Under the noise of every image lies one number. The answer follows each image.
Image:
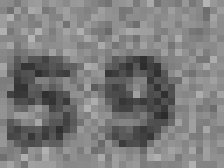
59
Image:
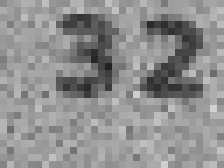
32
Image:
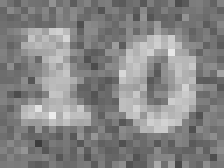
10
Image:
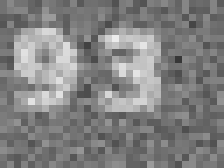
93
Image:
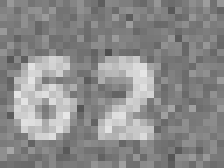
62
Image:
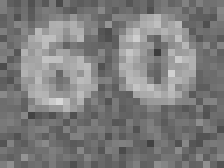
60
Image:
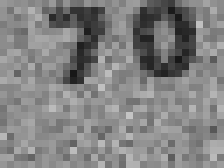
70
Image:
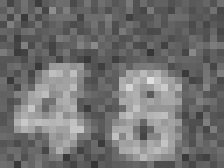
48
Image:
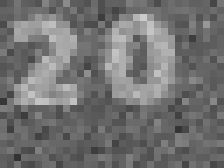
20
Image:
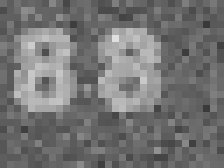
88
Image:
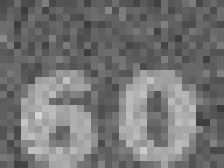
60
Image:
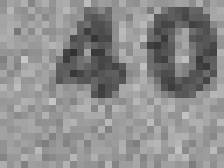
40
